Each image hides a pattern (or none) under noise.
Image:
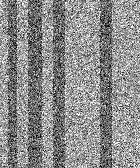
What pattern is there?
bands of columns
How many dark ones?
4
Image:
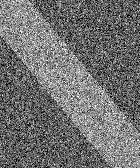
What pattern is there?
a diagonal band
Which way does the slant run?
top left to bottom right
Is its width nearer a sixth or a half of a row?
a half
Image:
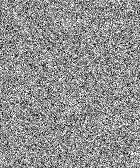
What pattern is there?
only noise
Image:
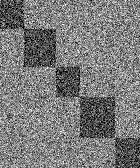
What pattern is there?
blocks along the diagonal
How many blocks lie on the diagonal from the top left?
5
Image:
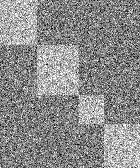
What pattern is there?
blocks along the diagonal
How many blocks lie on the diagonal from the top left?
4
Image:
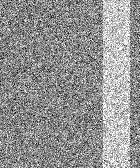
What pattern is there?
one band of columns
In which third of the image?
right
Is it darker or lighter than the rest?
lighter
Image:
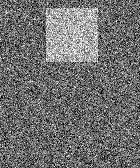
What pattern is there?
one block
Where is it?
top middle
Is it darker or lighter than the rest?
lighter
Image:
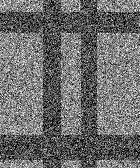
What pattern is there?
bands of rows crossing bands of columns
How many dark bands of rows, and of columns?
2 and 2
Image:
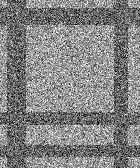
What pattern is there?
bands of rows crossing bands of columns
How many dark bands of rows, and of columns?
3 and 2
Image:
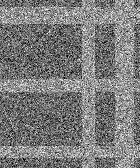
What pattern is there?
bands of rows crossing bands of columns
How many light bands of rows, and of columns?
3 and 2
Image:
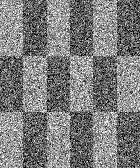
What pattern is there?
a checkerboard
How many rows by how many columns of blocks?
3 by 6
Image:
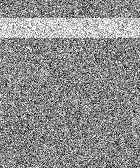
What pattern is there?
one band of rows
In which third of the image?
top
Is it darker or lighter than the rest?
lighter
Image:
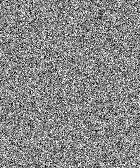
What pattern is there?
only noise
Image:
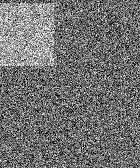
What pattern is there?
one block
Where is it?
top left
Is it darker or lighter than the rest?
lighter
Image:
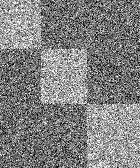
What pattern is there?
blocks along the diagonal
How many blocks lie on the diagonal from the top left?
3
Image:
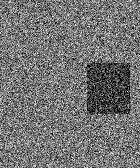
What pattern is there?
one block
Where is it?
middle right
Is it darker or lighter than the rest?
darker
